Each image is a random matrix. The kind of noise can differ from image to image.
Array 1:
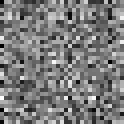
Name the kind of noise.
low rank plus noise
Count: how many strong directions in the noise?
two
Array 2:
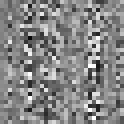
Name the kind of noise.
columns of uneven size
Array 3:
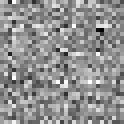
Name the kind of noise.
low rank plus noise
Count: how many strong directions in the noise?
three or four
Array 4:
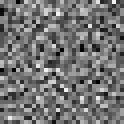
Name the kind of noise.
low rank plus noise
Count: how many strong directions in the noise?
three or four
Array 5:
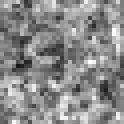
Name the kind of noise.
blotchy
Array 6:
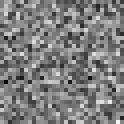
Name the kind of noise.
independent entries
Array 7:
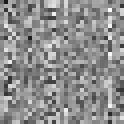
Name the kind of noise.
columns of uneven size
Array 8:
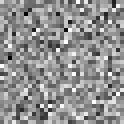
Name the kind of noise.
independent entries
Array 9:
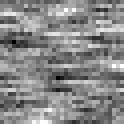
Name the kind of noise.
streaked along the rows
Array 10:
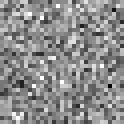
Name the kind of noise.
independent entries
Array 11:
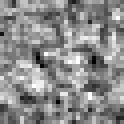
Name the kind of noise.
blotchy
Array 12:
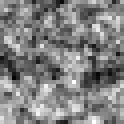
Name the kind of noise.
blotchy
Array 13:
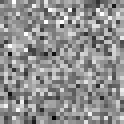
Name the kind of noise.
independent entries
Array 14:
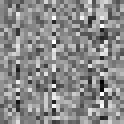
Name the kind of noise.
columns of uneven size
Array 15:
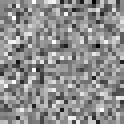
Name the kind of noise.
independent entries
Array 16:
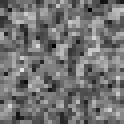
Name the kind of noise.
blotchy
